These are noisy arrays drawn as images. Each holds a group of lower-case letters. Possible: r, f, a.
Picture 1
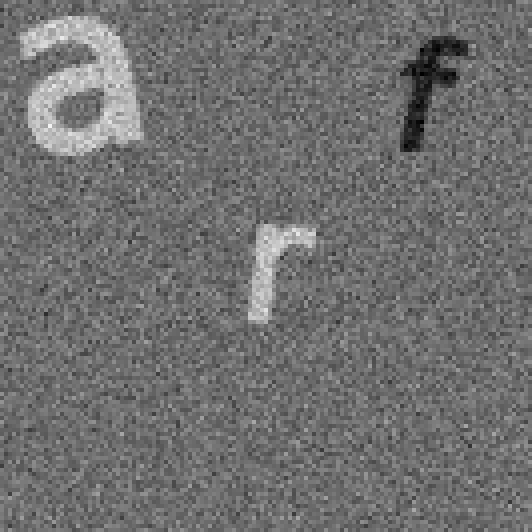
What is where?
top left: light a; top right: dark f; centre: light r
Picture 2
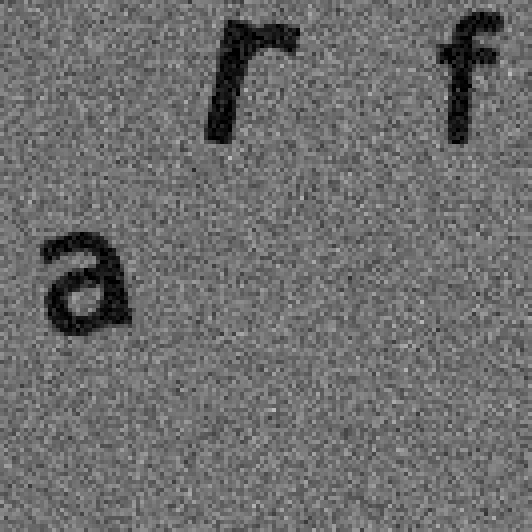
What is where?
top middle: dark r; top right: dark f; middle left: dark a
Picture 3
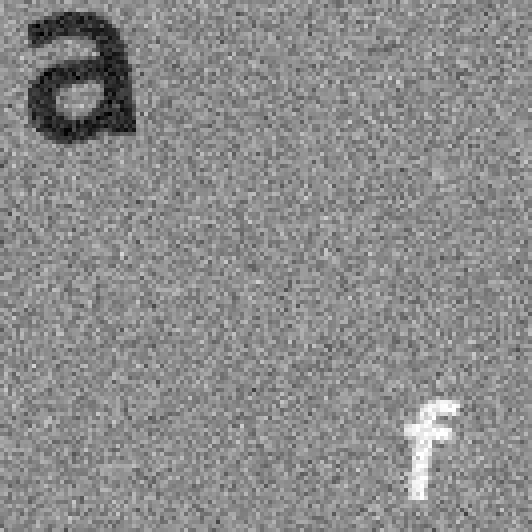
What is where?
top left: dark a; bottom right: light f
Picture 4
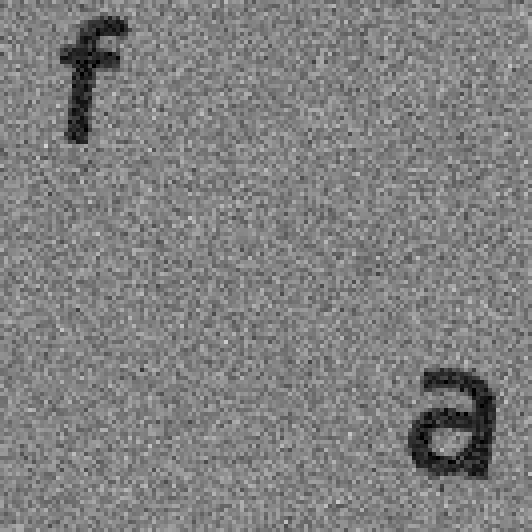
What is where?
top left: dark f; bottom right: dark a
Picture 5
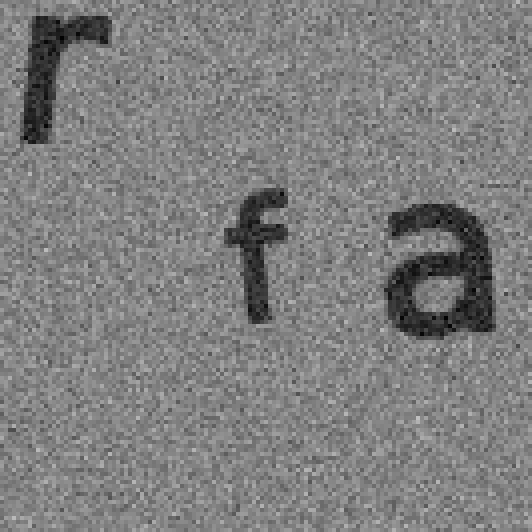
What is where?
top left: dark r; centre: dark f; middle right: dark a
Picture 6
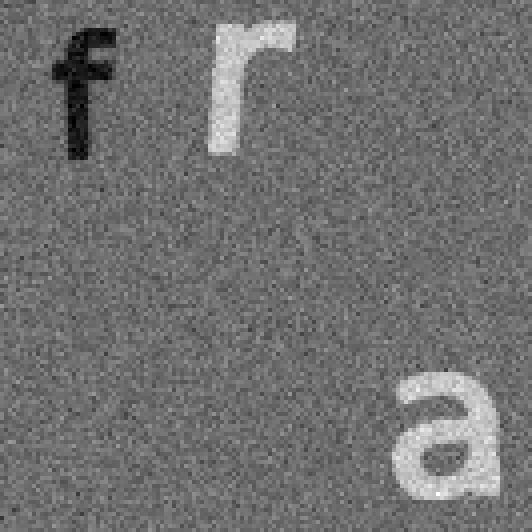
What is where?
top left: dark f; top middle: light r; bottom right: light a
